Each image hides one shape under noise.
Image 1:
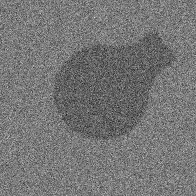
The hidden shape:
light bulb
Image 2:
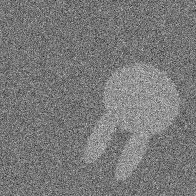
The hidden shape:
rabbit's head
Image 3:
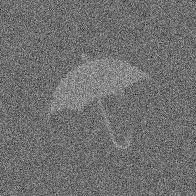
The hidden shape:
umbrella
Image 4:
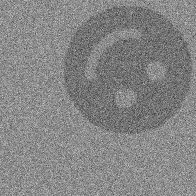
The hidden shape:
smiling face
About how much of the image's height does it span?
two thirds
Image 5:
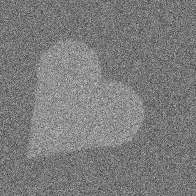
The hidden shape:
heart
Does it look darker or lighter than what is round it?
lighter
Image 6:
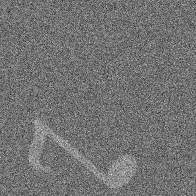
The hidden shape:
musical note
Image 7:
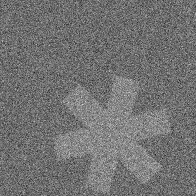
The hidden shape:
asterisk
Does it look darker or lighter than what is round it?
lighter
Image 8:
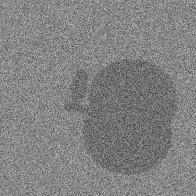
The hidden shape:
apple
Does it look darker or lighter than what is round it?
darker
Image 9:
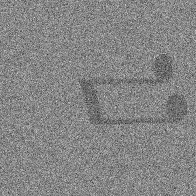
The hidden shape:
pair of musical notes
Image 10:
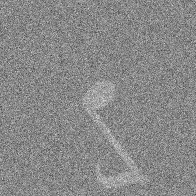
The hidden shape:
musical note
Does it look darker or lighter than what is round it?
lighter
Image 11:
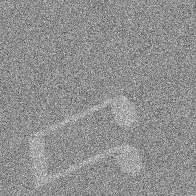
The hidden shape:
pair of musical notes
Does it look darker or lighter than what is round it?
lighter
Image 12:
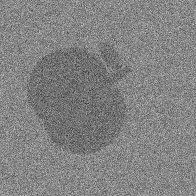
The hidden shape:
apple
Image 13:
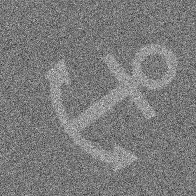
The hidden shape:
anchor
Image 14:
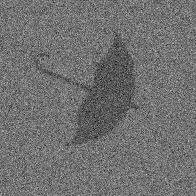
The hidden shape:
umbrella
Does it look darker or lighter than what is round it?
darker
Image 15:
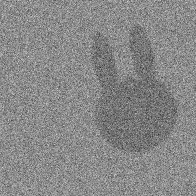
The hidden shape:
rabbit's head
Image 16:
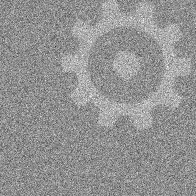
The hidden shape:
gear
